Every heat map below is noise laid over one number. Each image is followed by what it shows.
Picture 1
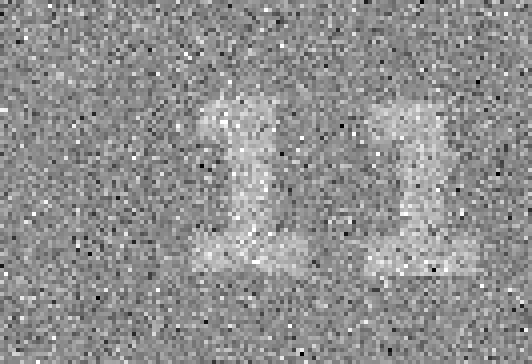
11
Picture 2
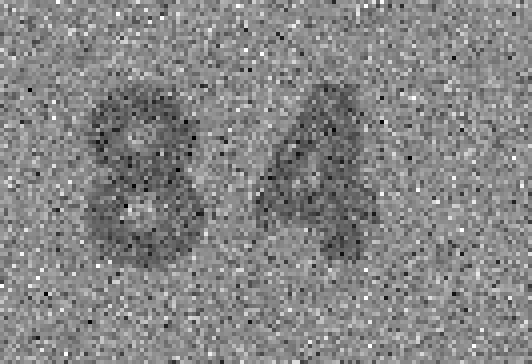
84
